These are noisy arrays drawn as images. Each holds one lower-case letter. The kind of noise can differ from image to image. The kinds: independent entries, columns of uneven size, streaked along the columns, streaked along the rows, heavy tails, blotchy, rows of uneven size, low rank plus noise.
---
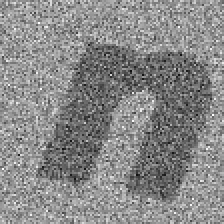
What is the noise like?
independent entries
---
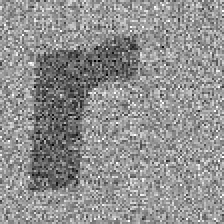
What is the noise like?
low rank plus noise
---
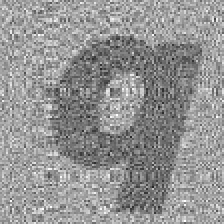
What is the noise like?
low rank plus noise
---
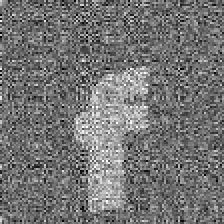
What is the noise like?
low rank plus noise
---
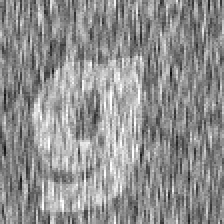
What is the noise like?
streaked along the columns
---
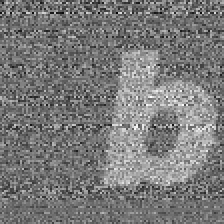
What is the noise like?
rows of uneven size
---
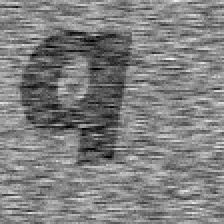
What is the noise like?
streaked along the rows
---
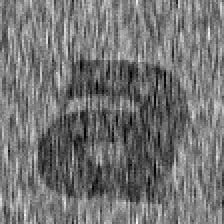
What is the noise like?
streaked along the columns
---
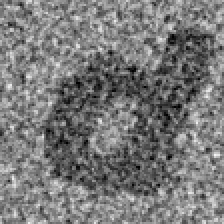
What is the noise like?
blotchy
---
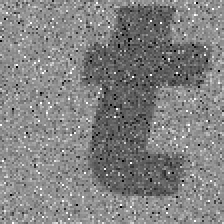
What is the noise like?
heavy tails
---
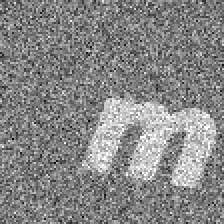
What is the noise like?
independent entries
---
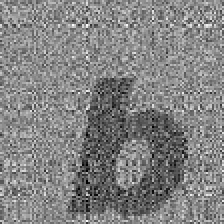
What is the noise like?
low rank plus noise
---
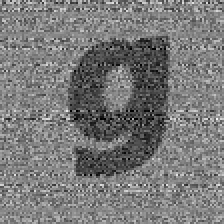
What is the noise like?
rows of uneven size
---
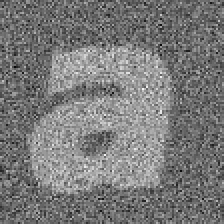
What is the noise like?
low rank plus noise
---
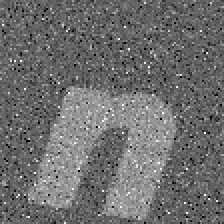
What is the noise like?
heavy tails
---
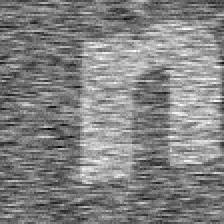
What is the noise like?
streaked along the rows
